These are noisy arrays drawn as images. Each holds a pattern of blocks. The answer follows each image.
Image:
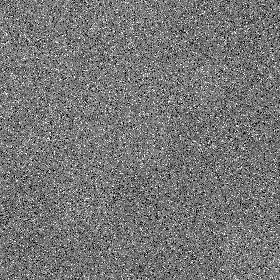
mirrored about the diagonal from the top left
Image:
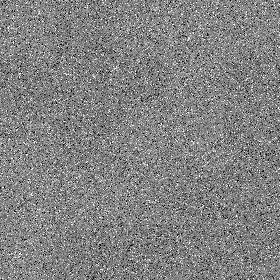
mirrored about the diagonal from the top left
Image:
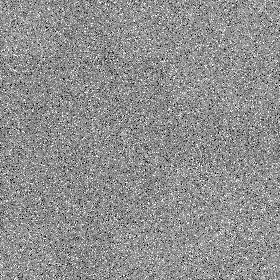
top and bottom mirror each other
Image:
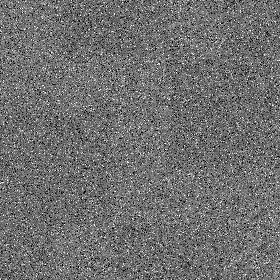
the same after a half turn
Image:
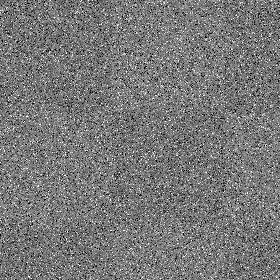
mirrored about the diagonal from the top left
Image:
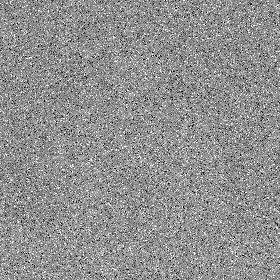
left and right mirror each other
